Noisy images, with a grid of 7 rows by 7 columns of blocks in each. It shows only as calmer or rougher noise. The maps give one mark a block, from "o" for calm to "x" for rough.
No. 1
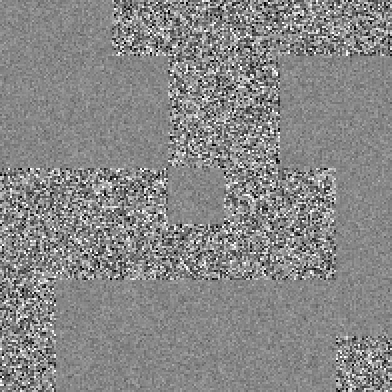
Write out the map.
o o x x x x x
o o o x x o o
o o o x x o o
x x x o x x o
x x x x x x o
x o o o o o o
x o o o o o x
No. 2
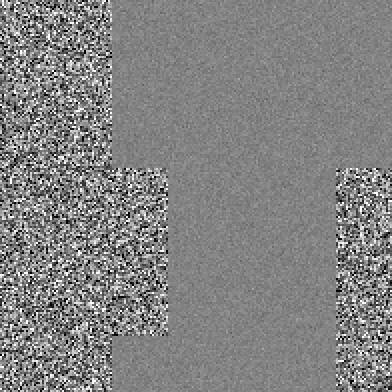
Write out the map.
x x o o o o o
x x o o o o o
x x o o o o o
x x x o o o x
x x x o o o x
x x x o o o x
x x o o o o x
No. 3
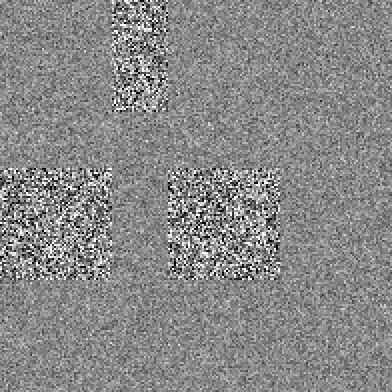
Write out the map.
o o x o o o o
o o x o o o o
o o o o o o o
x x o x x o o
x x o x x o o
o o o o o o o
o o o o o o o
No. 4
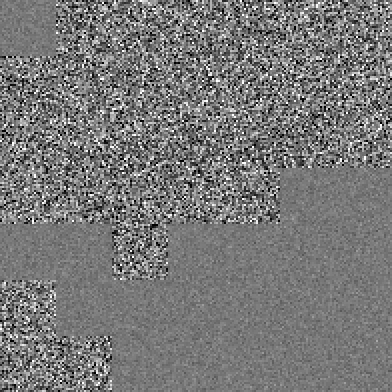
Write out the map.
o x x x x x x
x x x x x x x
x x x x x x x
x x x x x o o
o o x o o o o
x o o o o o o
x x o o o o o
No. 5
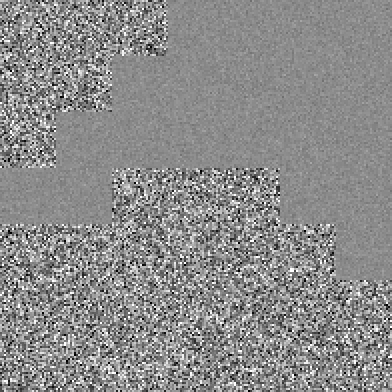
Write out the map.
x x x o o o o
x x o o o o o
x o o o o o o
o o x x x o o
x x x x x x o
x x x x x x x
x x x x x x x
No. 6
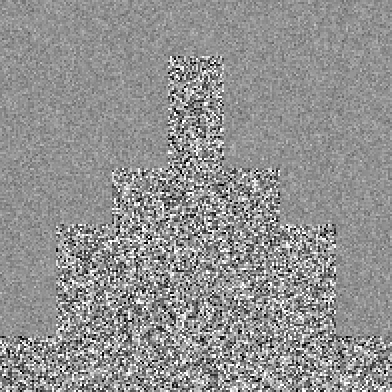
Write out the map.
o o o o o o o
o o o x o o o
o o o x o o o
o o x x x o o
o x x x x x o
o x x x x x o
x x x x x x x
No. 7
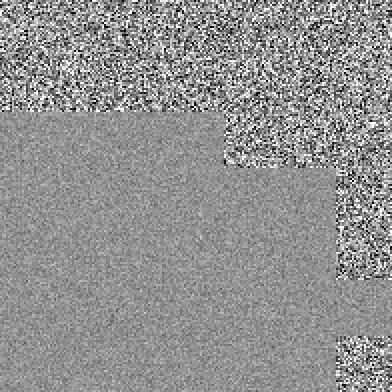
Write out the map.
x x x x x x x
x x x x x x x
o o o o x x x
o o o o o o x
o o o o o o x
o o o o o o o
o o o o o o x
